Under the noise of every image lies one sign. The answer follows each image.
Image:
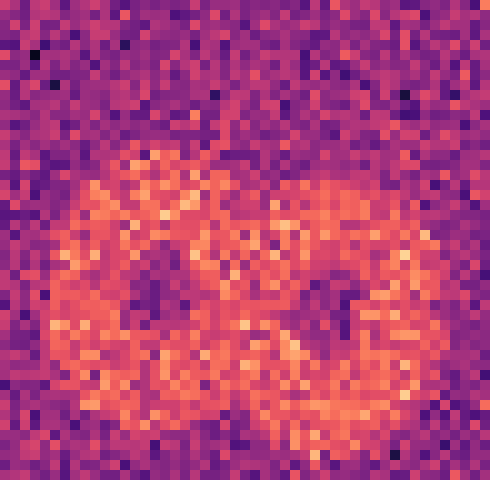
infinity sign
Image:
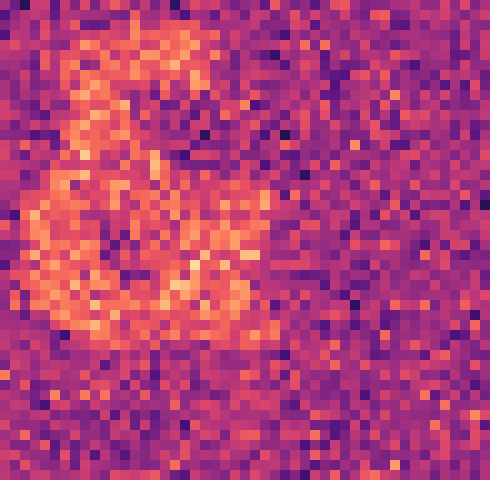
ampersand
